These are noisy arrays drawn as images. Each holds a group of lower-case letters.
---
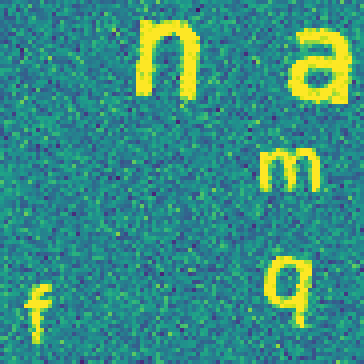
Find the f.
bottom left
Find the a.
top right
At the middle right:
m
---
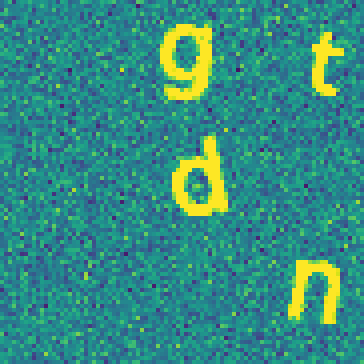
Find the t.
top right
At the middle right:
nothing
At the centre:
d
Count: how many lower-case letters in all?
4
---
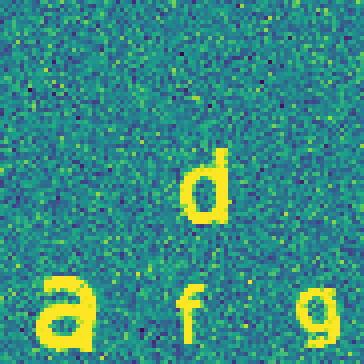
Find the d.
centre
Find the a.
bottom left
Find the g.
bottom right
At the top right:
nothing
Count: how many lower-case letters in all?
4
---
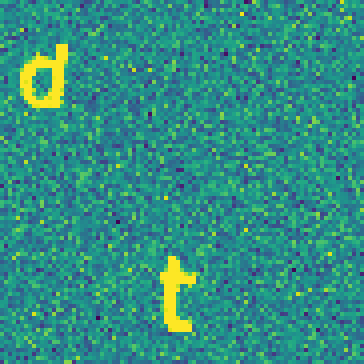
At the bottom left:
nothing
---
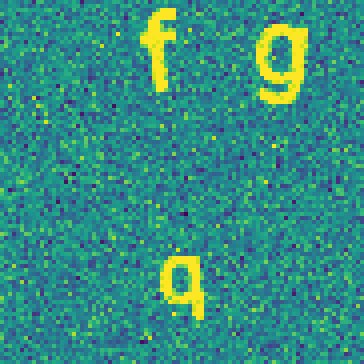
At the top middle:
f
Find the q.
bottom middle
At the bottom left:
nothing
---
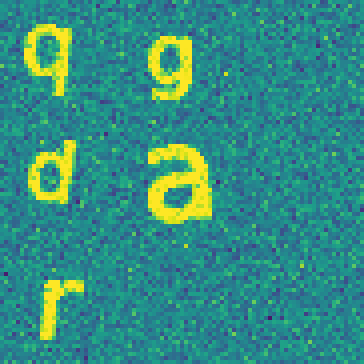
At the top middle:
g
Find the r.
bottom left
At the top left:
q
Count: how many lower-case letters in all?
5
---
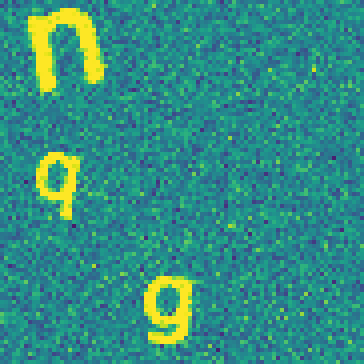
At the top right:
nothing
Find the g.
bottom middle
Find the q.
middle left
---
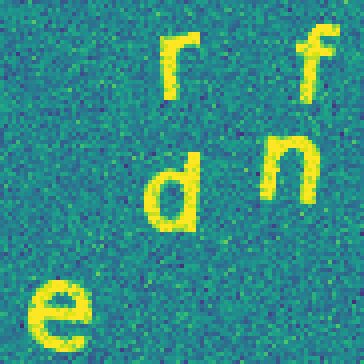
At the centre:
d
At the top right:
f
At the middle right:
n
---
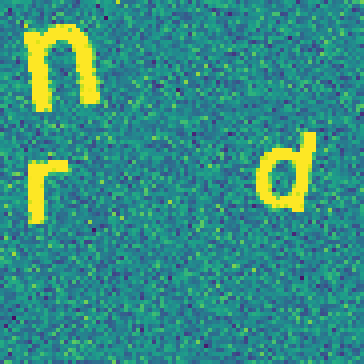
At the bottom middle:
nothing
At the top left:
n
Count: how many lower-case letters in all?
3
